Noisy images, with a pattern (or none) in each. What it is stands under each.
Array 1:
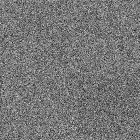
one block
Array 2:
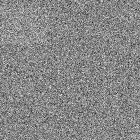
one block
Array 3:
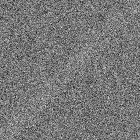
a diagonal band
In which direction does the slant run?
bottom left to top right
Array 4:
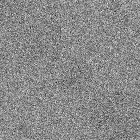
blocks along the diagonal
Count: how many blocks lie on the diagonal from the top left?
4
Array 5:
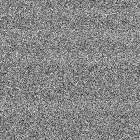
bands of rows
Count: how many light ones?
4
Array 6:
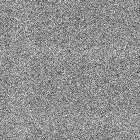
bands of rows crossing bands of columns
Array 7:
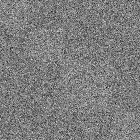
blocks along the diagonal
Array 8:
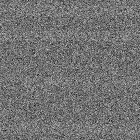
bands of rows
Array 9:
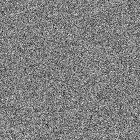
only noise
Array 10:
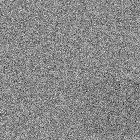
one block
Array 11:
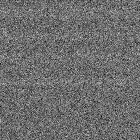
bands of rows
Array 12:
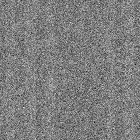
bands of columns
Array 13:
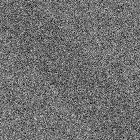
a diagonal band
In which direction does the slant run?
top left to bottom right
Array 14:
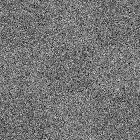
a checkerboard
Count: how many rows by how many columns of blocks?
3 by 3
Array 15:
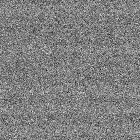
bands of rows
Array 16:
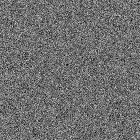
only noise
